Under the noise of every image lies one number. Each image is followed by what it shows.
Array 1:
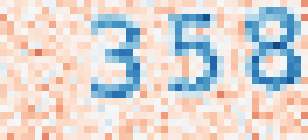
358
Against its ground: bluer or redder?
bluer
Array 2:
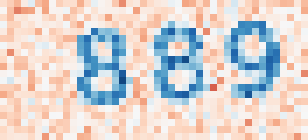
889
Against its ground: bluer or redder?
bluer
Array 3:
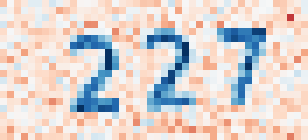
227
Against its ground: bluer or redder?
bluer
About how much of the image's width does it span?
two thirds
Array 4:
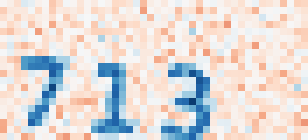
713
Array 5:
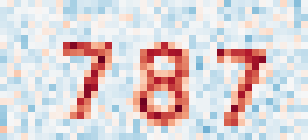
787
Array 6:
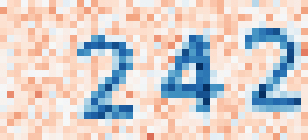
242
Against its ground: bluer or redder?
bluer
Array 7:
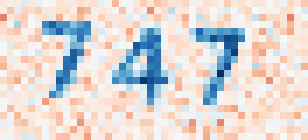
747
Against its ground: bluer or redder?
bluer
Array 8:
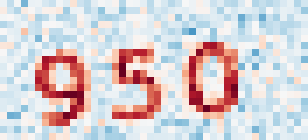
950
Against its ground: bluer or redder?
redder
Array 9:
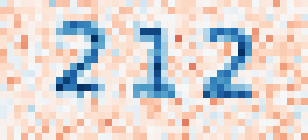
212
